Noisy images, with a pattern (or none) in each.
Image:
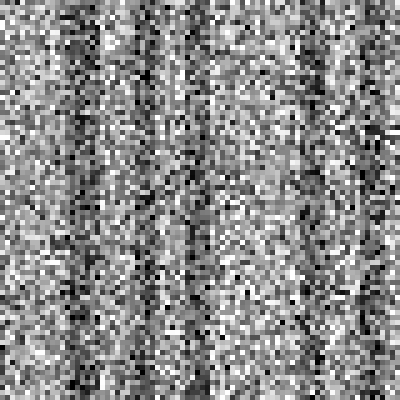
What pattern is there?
bands of columns
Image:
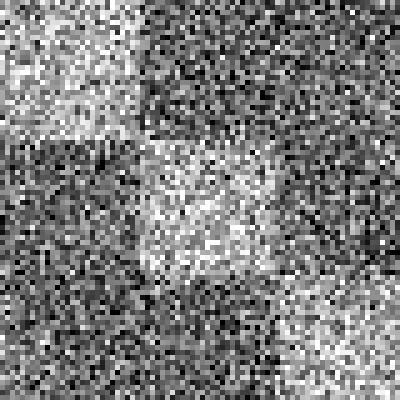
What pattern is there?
blocks along the diagonal
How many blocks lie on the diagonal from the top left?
3
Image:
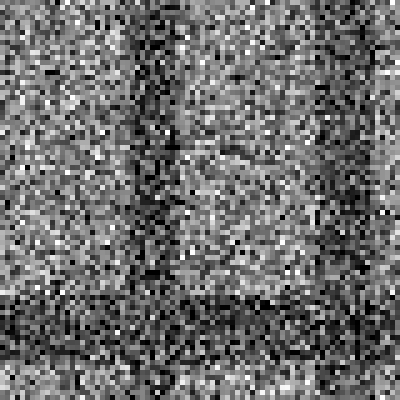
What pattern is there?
bands of rows crossing bands of columns
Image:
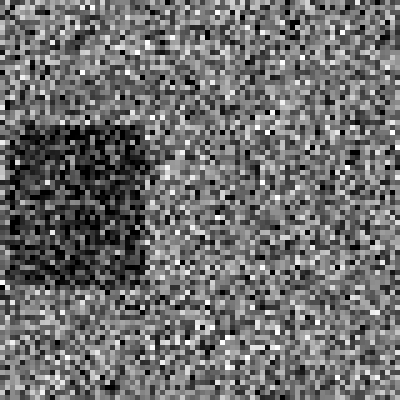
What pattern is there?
one block
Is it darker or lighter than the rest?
darker
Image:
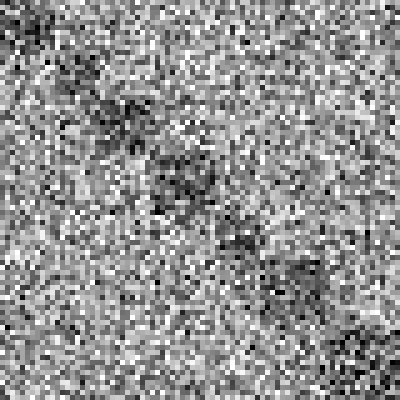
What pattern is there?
blocks along the diagonal
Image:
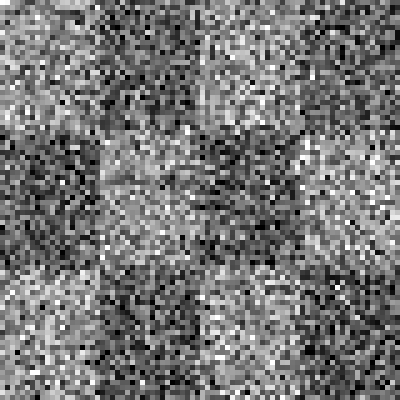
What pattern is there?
a checkerboard
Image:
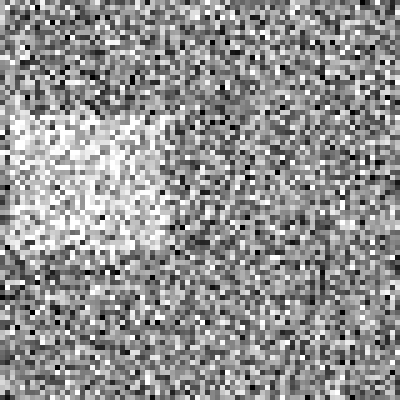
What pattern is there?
one block
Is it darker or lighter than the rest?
lighter
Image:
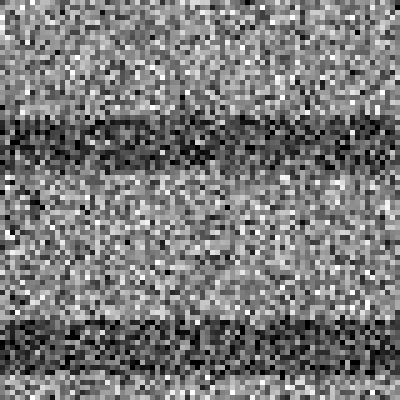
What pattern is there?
bands of rows
